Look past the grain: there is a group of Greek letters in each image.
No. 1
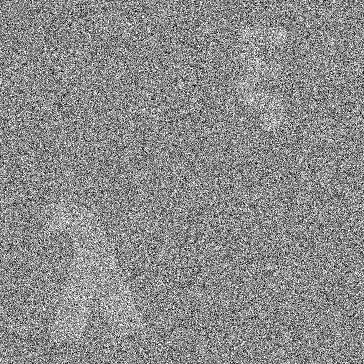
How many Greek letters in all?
2
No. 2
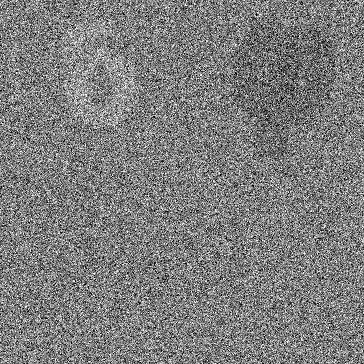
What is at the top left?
delta
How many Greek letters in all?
2
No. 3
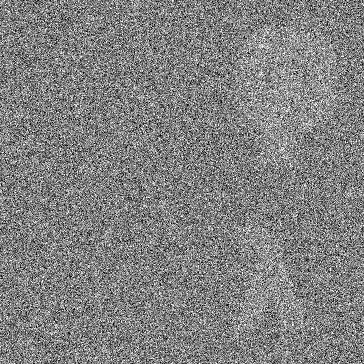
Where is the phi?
top right
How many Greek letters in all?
2
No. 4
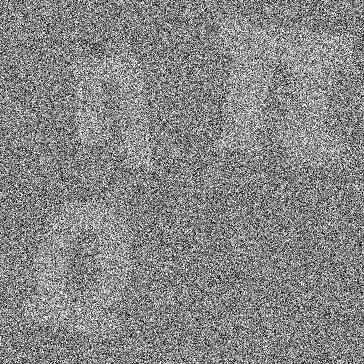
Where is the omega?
bottom left
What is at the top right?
pi
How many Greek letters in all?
3
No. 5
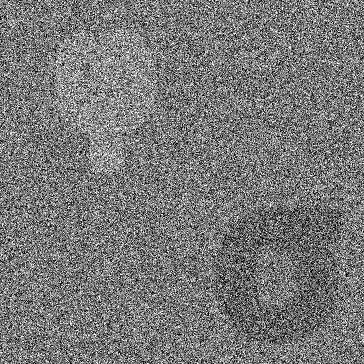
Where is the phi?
top left
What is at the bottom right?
sigma
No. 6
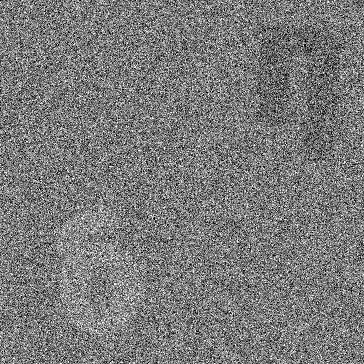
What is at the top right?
eta
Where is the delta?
bottom left
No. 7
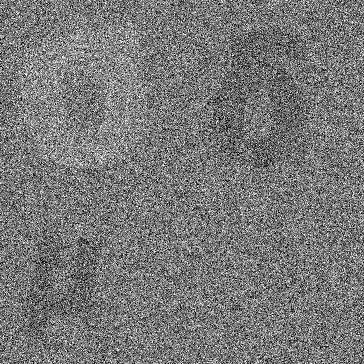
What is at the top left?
sigma
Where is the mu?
bottom left
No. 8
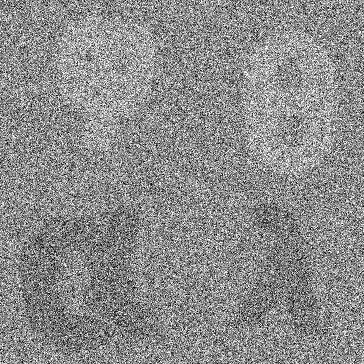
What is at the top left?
phi
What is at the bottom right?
lambda
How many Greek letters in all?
4
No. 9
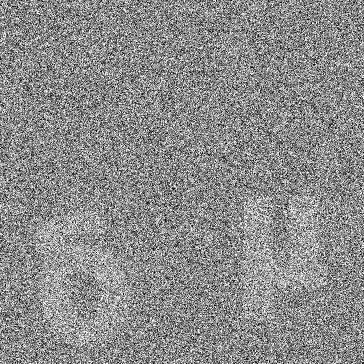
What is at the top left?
nothing
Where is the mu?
bottom right
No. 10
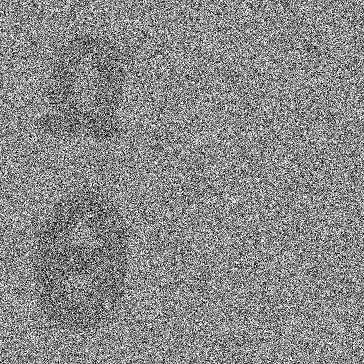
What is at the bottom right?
nothing
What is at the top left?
omega
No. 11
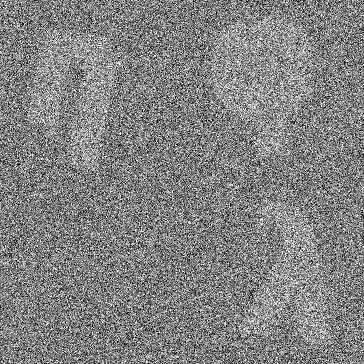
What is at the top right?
phi
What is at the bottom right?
lambda
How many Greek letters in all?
3
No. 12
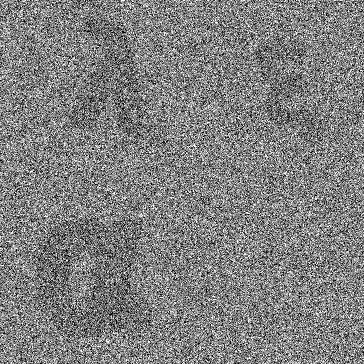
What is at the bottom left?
alpha
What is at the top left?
lambda
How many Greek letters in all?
3
